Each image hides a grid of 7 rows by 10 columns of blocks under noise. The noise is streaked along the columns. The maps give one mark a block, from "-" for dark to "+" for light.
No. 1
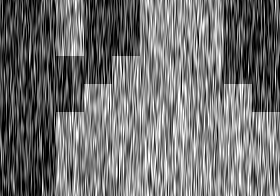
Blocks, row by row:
- - + - - + + + - -
- - + - - + + + - -
- - - - + + + + - -
- - - + + + + + + -
- - + + + + + + + +
- - + + + + + + + +
- - + + + + + + + +
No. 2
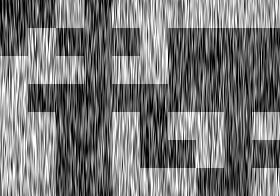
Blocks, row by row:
- - + - + + + + + +
- + - - - + - - - -
+ + + - + + - - - -
+ - - - - - - - - -
+ + - - + - + + - +
+ + - - + - - + - -
+ + - - + + + - - +
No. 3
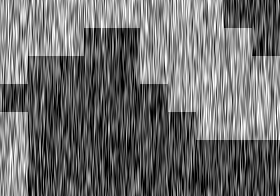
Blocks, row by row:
+ + + + + + + + - -
+ + + - - + + + + -
+ - - - - + + + + +
- - - - - - + + + +
+ - - - - - - + + +
+ - - - - - - - - -
+ - - - - - - - - -
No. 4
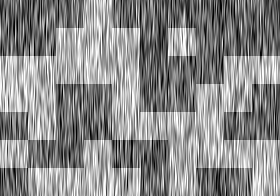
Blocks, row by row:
- - - + - - - - - -
- - + + + - + - - -
+ + + + + - - - + +
+ + - - + - - + + -
- + - - + + + + - -
+ - - + - - + + + +
- + + + + - + - - +
